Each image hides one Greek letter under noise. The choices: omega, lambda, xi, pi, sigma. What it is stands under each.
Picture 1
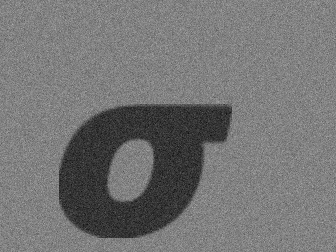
sigma
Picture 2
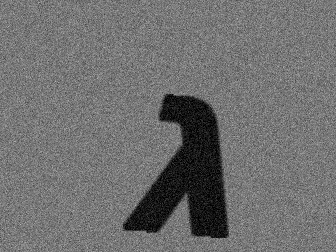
lambda
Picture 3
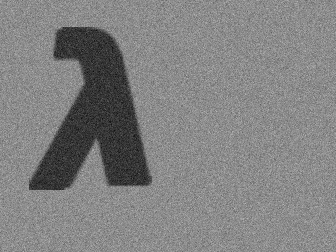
lambda
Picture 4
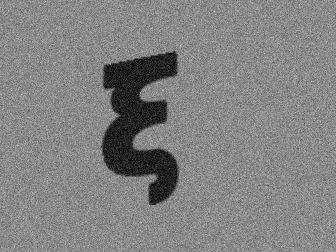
xi
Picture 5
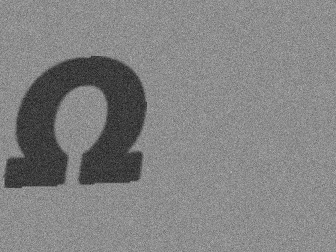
omega
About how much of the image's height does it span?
half
